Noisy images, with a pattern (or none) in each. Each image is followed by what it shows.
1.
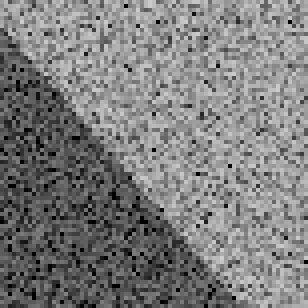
a sharp edge
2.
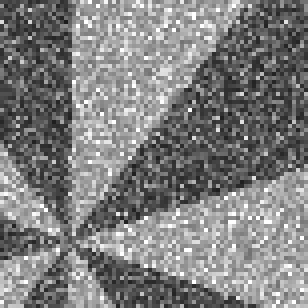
spokes from one point
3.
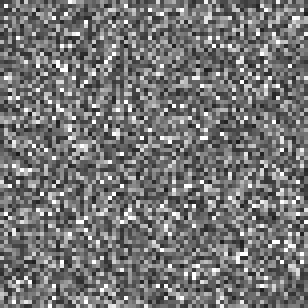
only noise
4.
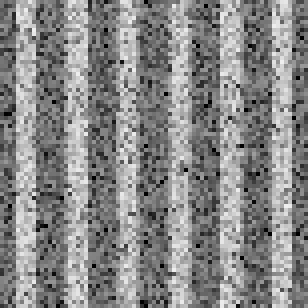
vertical stripes
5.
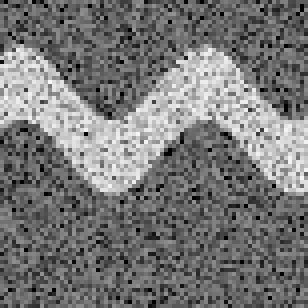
a wavy band
